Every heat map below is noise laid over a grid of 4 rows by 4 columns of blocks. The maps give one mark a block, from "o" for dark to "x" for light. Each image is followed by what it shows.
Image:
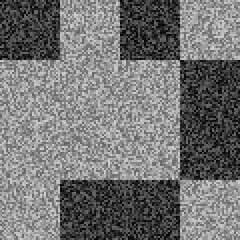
oxox
xxxo
xxxo
xoox
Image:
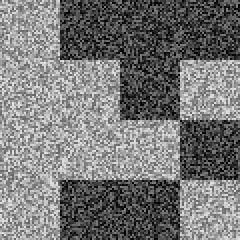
xooo
xxox
xxxo
xoox
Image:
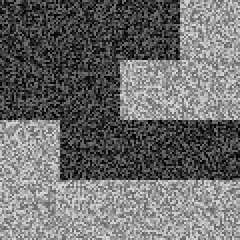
ooox
ooxx
xooo
xxxx
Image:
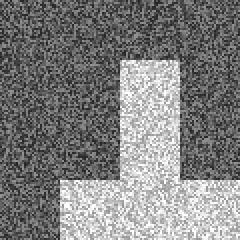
oooo
ooxo
ooxo
oxxx
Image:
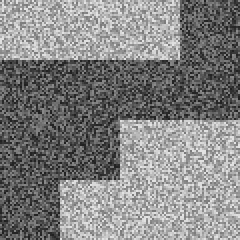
xxxo
oooo
ooxx
oxxx
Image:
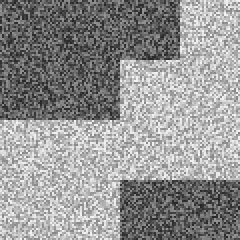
ooox
ooxx
xxxx
xxoo
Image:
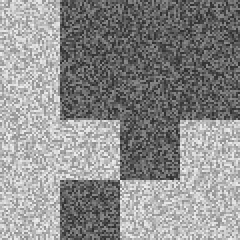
xooo
xooo
xxox
xoxx
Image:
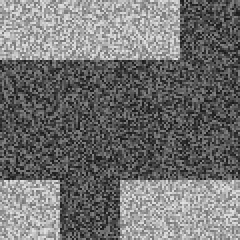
xxxo
oooo
oooo
xoxx
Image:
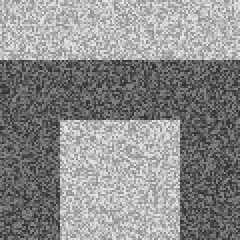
xxxx
oooo
oxxo
oxxo
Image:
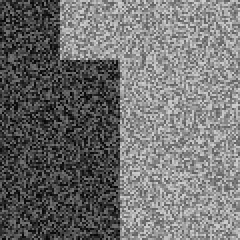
oxxx
ooxx
ooxx
ooxx
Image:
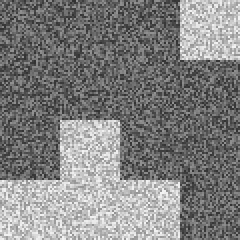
ooox
oooo
oxoo
xxxo
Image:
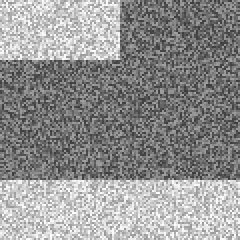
xxoo
oooo
oooo
xxxx
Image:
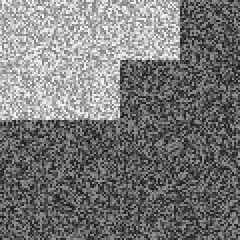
xxxo
xxoo
oooo
oooo
